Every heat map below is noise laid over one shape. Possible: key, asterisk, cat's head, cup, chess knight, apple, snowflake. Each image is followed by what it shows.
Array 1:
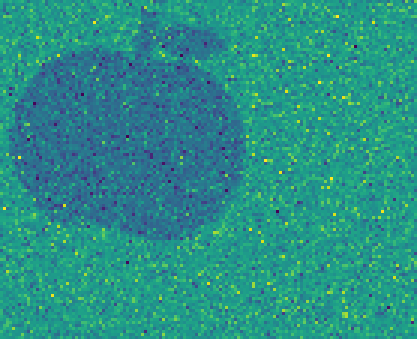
apple
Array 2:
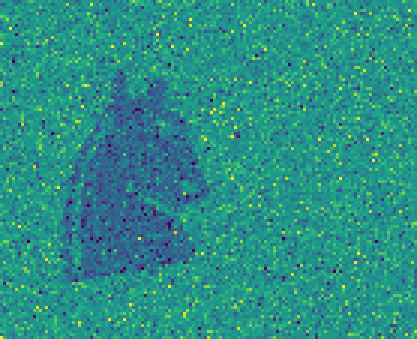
chess knight
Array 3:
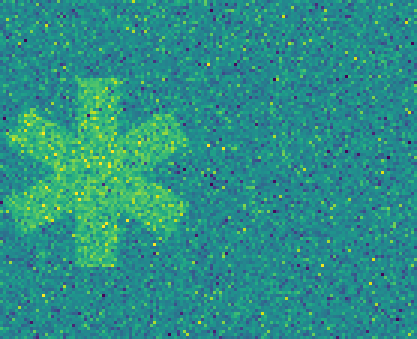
asterisk
